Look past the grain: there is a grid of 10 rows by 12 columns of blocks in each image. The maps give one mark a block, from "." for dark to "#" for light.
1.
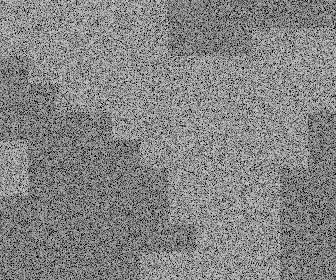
# # # # # # . . . . . .
# # # # # # . . . # # #
. # # # # # # # # # # #
. . # # # # # # # # # #
. . . . # # # # # # # .
# . . . . # # # # # # .
# . . . . . # # # # . .
. . . . . . # # # # . .
. . . . . . . # # # . .
. . . . . # # # # # . .
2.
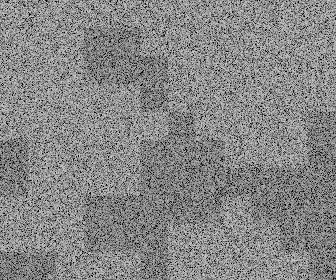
# # # # # # # # # # # #
# # # . . # # # # # # #
# # # . . . # # # # # #
# # # # # . # # # # # #
# # # # # # . # # # # .
. # # # # . . . # # # .
. # # # # . . . . . . .
# # # . . . . . # . . .
# # # . . . # # # # . .
. . # # # . # # # # # .
